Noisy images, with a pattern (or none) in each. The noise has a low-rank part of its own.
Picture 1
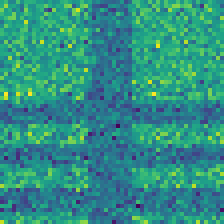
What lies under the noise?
bands of rows crossing bands of columns
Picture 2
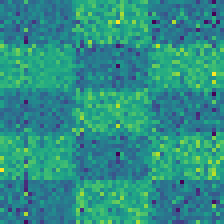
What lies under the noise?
a checkerboard
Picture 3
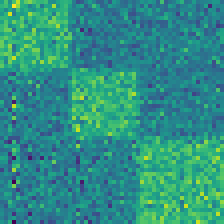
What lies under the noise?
blocks along the diagonal
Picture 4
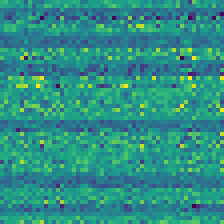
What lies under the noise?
bands of rows
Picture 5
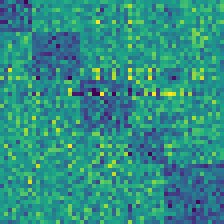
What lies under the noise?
blocks along the diagonal
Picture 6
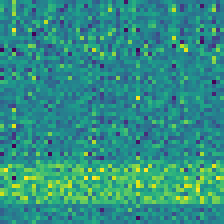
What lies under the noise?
one band of rows
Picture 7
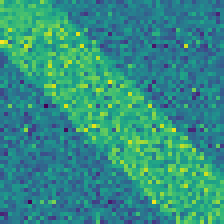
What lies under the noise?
a diagonal band
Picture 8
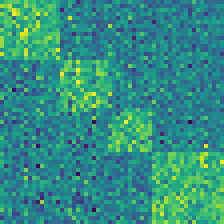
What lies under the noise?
blocks along the diagonal
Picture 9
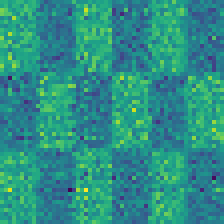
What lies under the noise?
a checkerboard
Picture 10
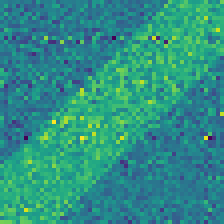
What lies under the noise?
a diagonal band
